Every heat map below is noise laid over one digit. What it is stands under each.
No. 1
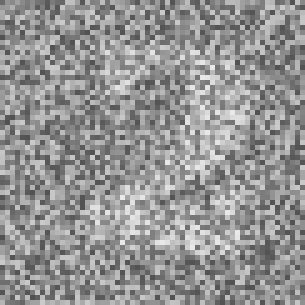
2
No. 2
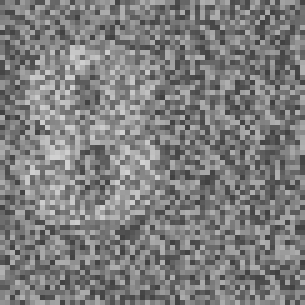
8
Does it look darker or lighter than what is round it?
lighter
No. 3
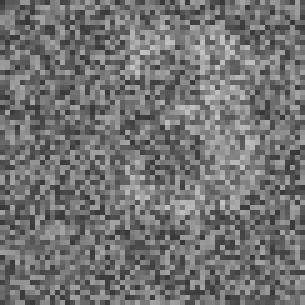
3
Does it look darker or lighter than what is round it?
lighter
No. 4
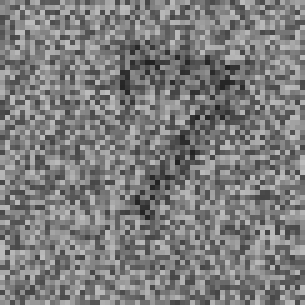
7
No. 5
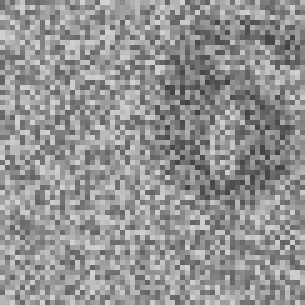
6
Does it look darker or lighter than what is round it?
darker
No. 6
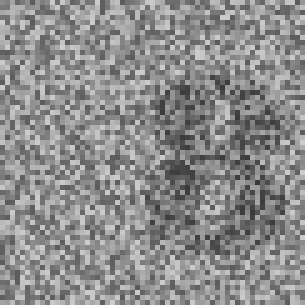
8
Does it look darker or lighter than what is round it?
darker
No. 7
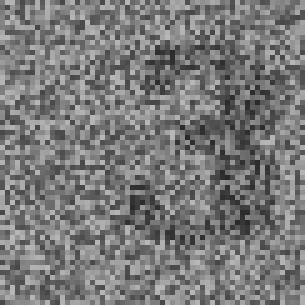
3
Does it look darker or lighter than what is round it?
darker
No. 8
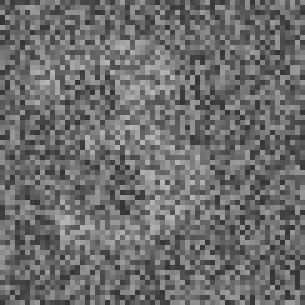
3
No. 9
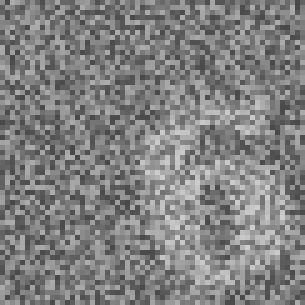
6
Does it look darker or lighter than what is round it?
lighter
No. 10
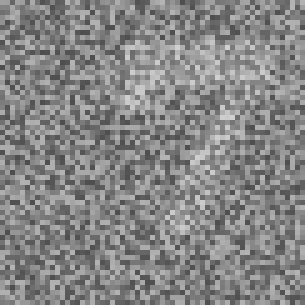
7
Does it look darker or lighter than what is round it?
lighter
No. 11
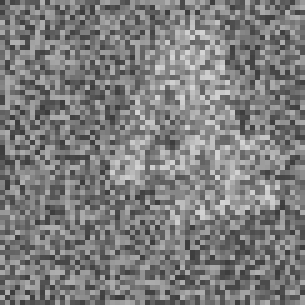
4
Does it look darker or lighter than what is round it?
lighter
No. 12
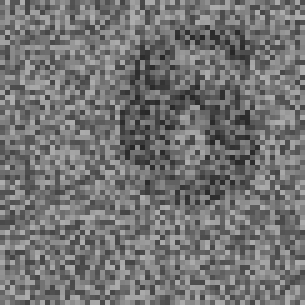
6
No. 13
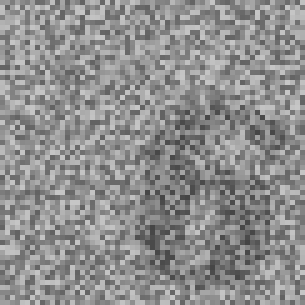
6
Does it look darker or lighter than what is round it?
darker
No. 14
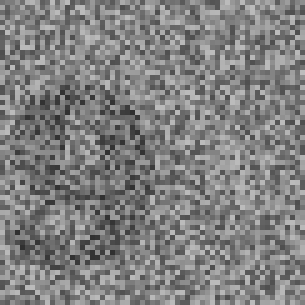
9
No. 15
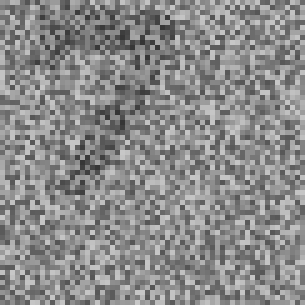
7
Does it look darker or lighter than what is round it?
darker
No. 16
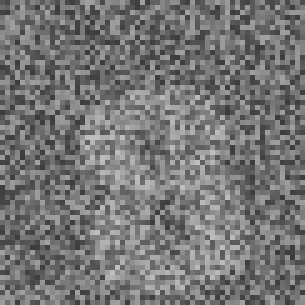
8
